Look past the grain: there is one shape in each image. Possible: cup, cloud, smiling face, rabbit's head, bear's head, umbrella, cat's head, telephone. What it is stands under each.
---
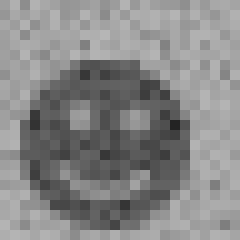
smiling face
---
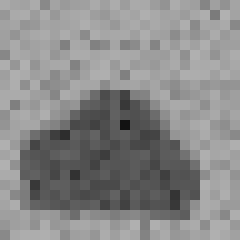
cloud
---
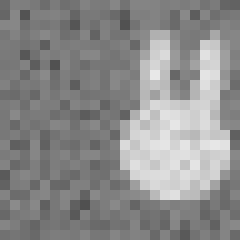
rabbit's head
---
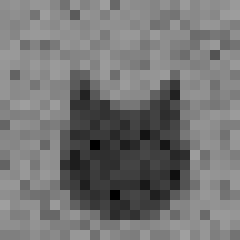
cat's head
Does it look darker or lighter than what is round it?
darker
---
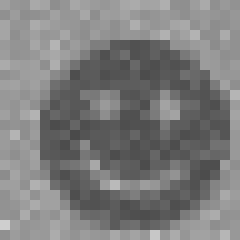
smiling face
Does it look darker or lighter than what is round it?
darker
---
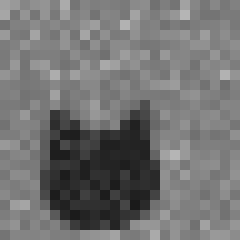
cat's head
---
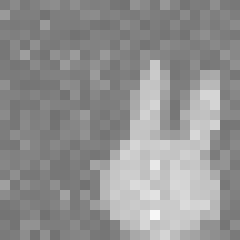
rabbit's head
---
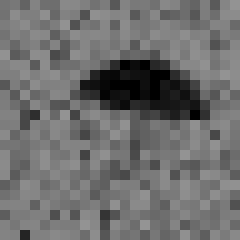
umbrella
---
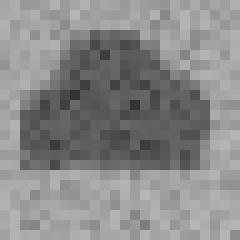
cloud
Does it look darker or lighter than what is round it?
darker
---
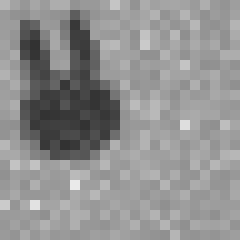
rabbit's head
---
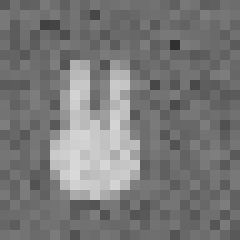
rabbit's head
